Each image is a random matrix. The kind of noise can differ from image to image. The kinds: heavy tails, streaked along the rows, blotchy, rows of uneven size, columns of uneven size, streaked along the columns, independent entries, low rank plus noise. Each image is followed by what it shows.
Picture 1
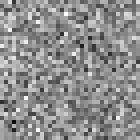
independent entries
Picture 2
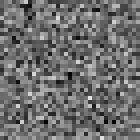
independent entries
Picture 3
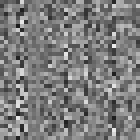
columns of uneven size
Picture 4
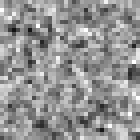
blotchy
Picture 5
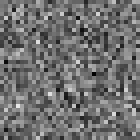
low rank plus noise
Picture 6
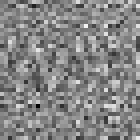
low rank plus noise
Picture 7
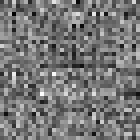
low rank plus noise
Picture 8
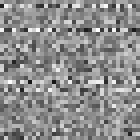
rows of uneven size
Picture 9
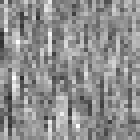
streaked along the columns
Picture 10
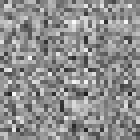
low rank plus noise
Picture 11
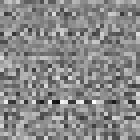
rows of uneven size
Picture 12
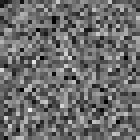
independent entries
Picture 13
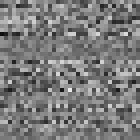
rows of uneven size
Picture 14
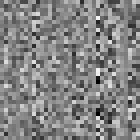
columns of uneven size
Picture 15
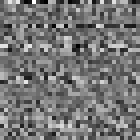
rows of uneven size
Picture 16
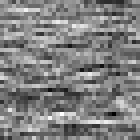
streaked along the rows
